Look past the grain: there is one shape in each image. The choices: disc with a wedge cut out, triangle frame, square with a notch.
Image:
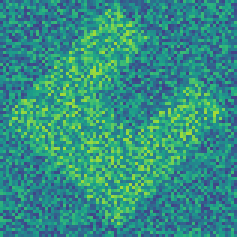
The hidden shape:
square with a notch
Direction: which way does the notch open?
up and right
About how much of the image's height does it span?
nearly all
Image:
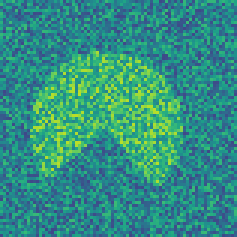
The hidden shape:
disc with a wedge cut out
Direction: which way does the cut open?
down
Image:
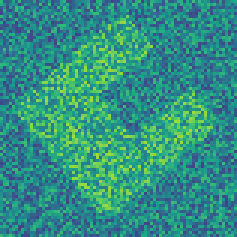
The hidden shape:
square with a notch
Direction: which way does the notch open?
up and right
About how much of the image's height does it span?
nearly all
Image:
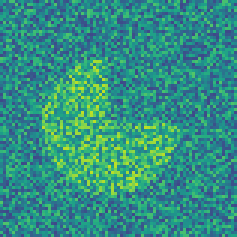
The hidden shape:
disc with a wedge cut out
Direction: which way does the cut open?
up and right
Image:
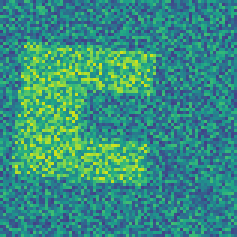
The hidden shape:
square with a notch
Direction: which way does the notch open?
right
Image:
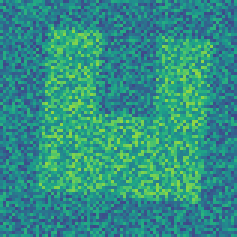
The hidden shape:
square with a notch
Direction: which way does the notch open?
up
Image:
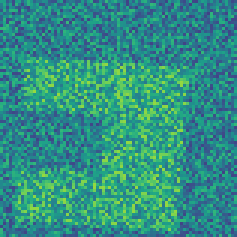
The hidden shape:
square with a notch
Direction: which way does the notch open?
left
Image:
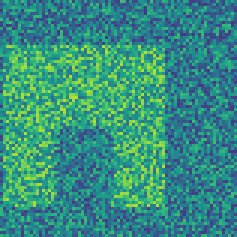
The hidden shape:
square with a notch
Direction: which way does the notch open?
down
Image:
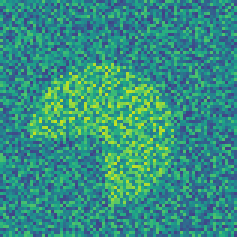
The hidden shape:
disc with a wedge cut out
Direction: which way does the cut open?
down and left
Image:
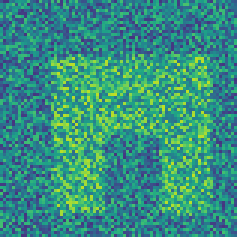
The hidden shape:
square with a notch
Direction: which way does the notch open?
down
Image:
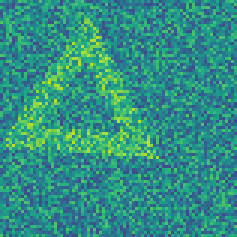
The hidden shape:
triangle frame
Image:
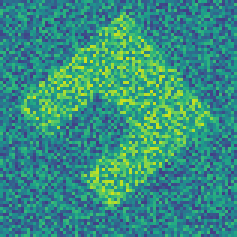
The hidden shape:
square with a notch
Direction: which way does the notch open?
down and left
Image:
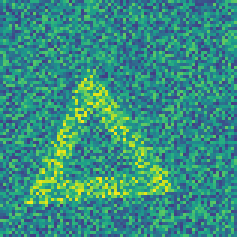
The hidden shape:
triangle frame
